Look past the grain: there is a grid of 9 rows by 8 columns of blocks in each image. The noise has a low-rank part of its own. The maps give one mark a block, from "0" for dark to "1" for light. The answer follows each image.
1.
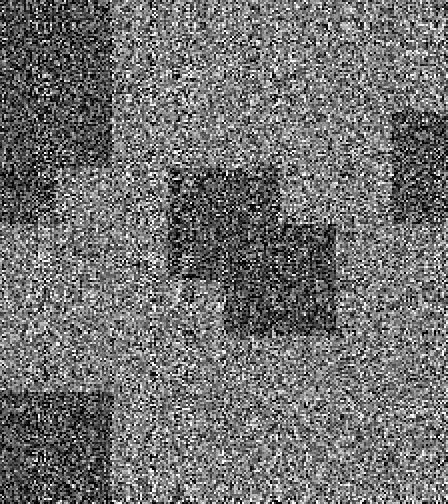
00111111
00111111
00111110
01100110
11100011
11110011
11111111
00111111
00111111
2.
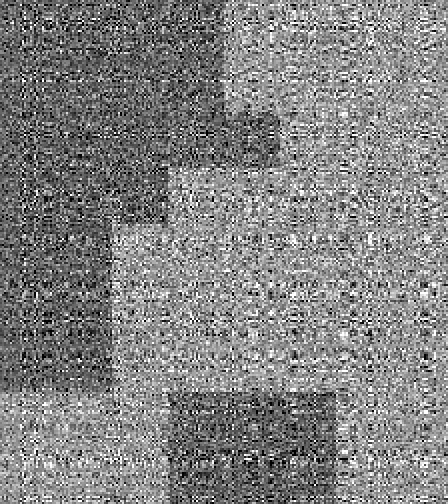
00001111
00001111
00000111
00011111
00111111
00111111
00111111
11100011
11100011
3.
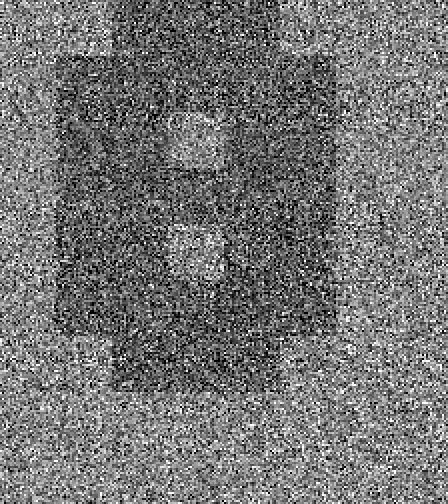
11000111
10000011
10010011
10000011
10010011
10000011
11000111
11111111
11111111
